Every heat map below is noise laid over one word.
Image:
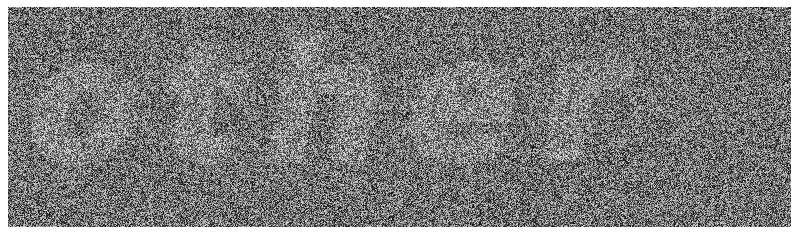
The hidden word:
other
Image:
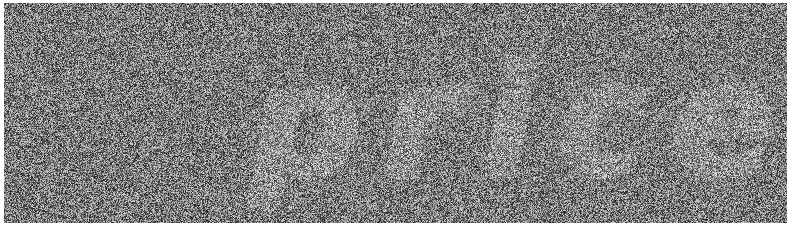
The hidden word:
price
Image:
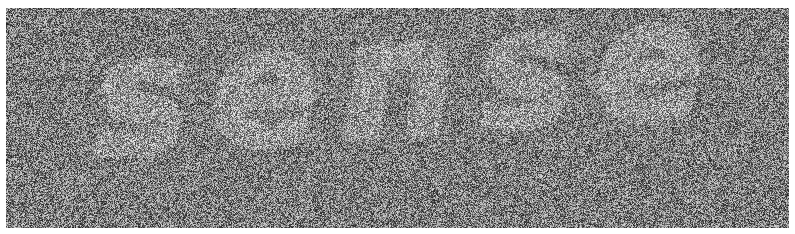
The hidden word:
sense
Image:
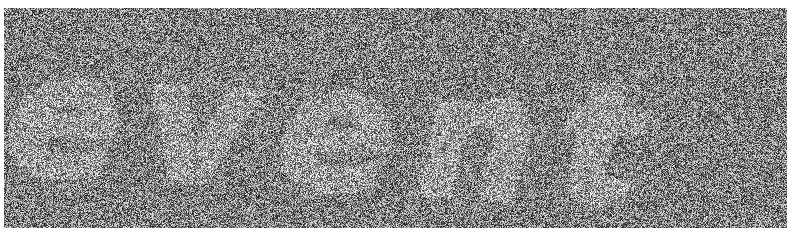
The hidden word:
event
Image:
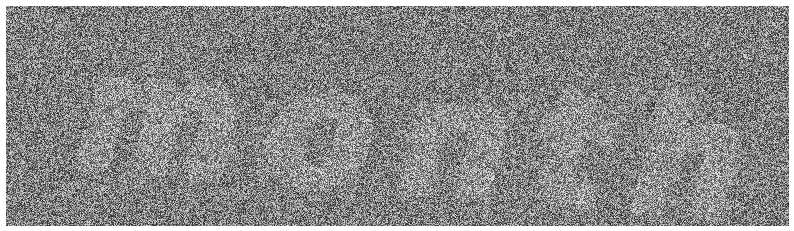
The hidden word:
month
